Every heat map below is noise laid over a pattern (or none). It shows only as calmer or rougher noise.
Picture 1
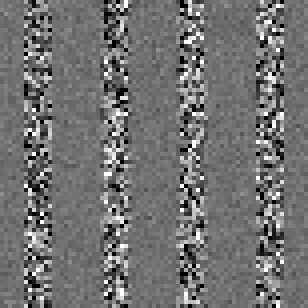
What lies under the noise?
vertical stripes
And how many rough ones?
4
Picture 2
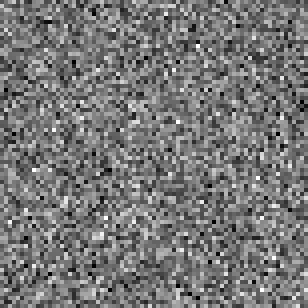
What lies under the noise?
only noise
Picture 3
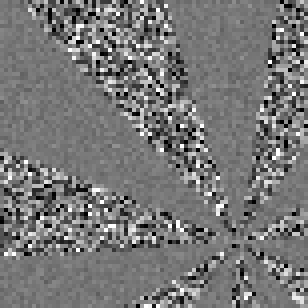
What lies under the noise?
spokes from one point
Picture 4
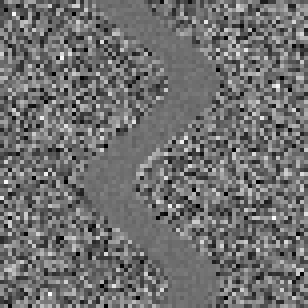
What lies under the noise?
a wavy band
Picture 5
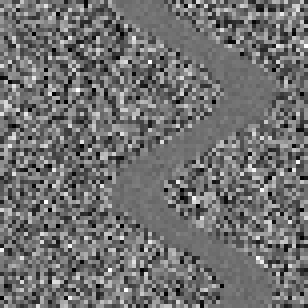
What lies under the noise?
a wavy band
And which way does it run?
top to bottom
